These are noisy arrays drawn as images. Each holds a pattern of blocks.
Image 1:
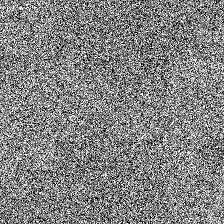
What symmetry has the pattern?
the same after a half turn
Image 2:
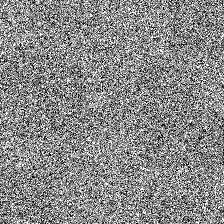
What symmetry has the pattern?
the same after a half turn
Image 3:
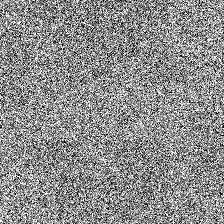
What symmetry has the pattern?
the same after a half turn
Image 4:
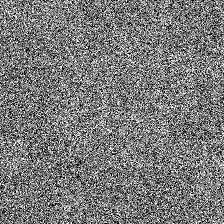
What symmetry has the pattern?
mirrored about the diagonal from the bottom left
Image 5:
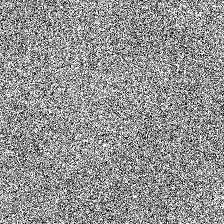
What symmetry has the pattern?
mirrored about the diagonal from the top left
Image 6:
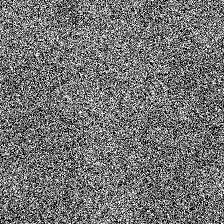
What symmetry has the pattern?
left and right mirror each other
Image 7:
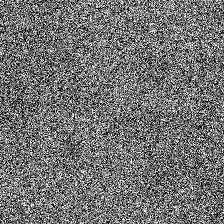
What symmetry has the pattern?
the same after a half turn
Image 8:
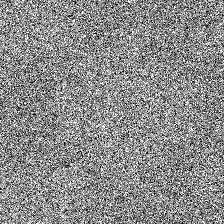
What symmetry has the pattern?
top and bottom mirror each other
